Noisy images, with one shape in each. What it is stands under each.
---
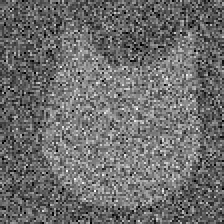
cat's head
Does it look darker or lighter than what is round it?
lighter
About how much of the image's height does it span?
nearly all
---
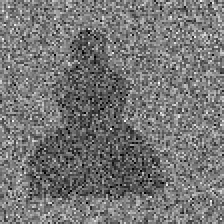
chess pawn
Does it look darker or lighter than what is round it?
darker
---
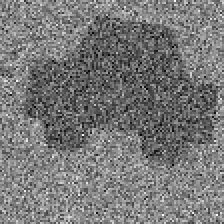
car
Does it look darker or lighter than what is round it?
darker
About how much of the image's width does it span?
nearly all
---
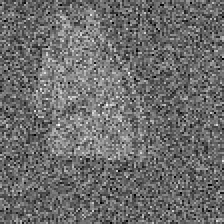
chess knight
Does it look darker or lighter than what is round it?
lighter
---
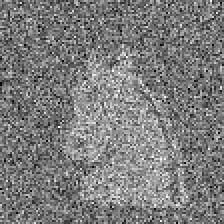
chess knight
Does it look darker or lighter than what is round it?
lighter
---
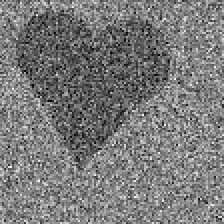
heart
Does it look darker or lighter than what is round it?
darker
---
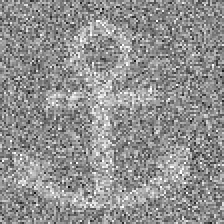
anchor
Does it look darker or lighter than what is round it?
lighter
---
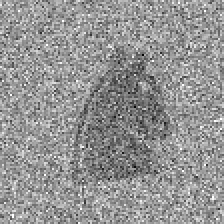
chess knight
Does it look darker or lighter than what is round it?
darker
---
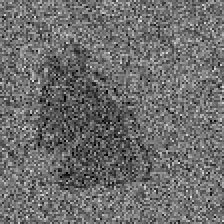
chess knight
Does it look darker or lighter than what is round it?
darker
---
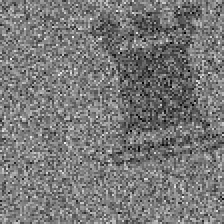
chess rook
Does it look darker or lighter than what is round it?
darker
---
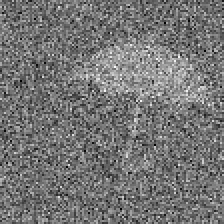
umbrella
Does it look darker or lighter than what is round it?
lighter
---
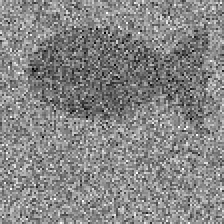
fish
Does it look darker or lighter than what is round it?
darker
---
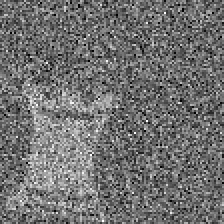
chess rook
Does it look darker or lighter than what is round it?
lighter
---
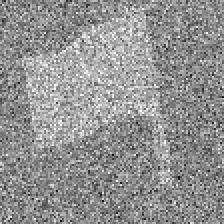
flag
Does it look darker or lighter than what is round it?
lighter
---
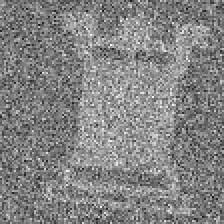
chess rook
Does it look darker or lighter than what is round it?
lighter
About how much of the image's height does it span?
nearly all
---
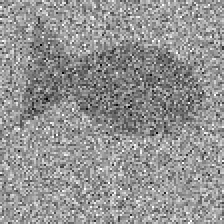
fish
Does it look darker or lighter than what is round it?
darker
